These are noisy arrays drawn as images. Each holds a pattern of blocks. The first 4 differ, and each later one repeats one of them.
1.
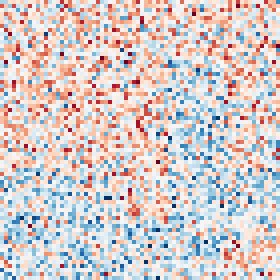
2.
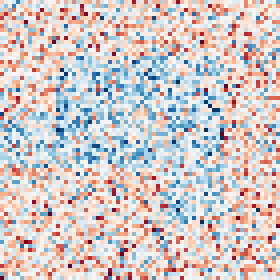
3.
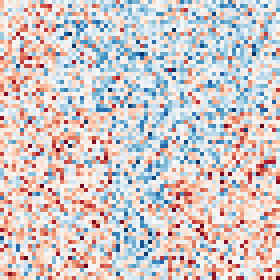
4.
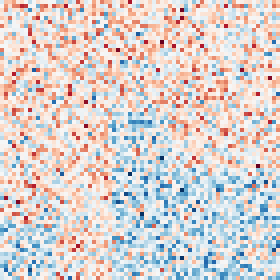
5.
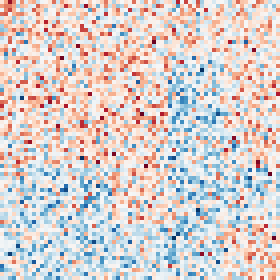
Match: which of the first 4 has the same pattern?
1
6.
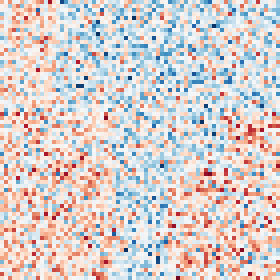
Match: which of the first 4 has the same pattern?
3
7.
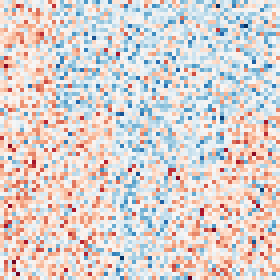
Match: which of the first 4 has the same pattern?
3
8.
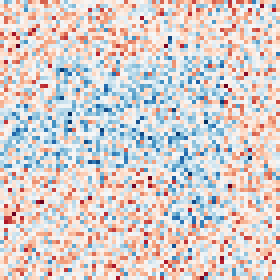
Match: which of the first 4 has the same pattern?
2
